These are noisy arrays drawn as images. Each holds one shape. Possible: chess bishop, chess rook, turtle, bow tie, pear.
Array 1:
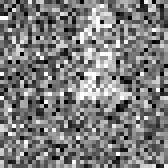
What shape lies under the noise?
chess bishop
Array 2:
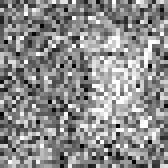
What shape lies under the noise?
chess rook
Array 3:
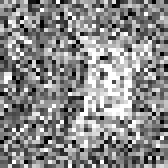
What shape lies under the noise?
chess rook
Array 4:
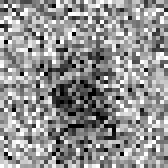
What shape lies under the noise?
chess rook
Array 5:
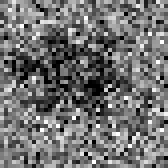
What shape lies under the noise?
turtle
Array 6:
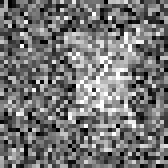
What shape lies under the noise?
chess rook
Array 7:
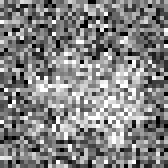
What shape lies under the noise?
turtle
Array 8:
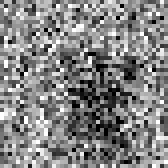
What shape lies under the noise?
chess rook
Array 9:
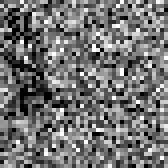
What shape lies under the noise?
chess bishop
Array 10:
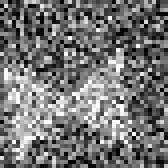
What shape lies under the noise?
bow tie
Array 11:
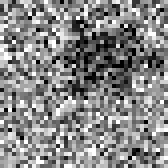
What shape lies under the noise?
turtle
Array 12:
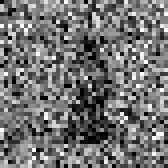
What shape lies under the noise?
chess bishop
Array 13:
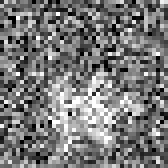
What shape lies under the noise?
turtle
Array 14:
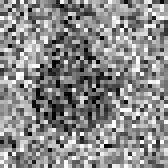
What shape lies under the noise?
pear
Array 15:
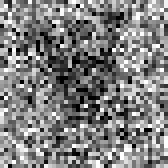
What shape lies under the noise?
chess rook
